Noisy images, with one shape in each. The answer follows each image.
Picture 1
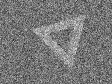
light triangle frame
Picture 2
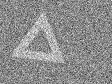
light triangle frame
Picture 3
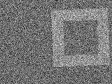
light square frame
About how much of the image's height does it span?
two thirds
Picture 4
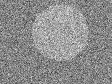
light disc
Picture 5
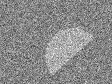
light half disc
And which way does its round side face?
up and left
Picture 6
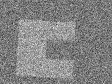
light square with a notch
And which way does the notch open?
right
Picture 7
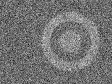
light bullseye
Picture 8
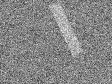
light bar
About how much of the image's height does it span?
two thirds
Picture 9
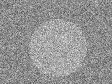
light disc
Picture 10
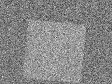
light square
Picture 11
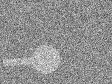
light lollipop
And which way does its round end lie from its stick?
right
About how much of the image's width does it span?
half
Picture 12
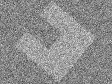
light square with a notch
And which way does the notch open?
up and left
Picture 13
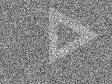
light triangle frame
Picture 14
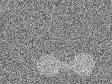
light dumbbell
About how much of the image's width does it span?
half
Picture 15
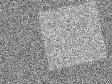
light square
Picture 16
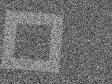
light square frame
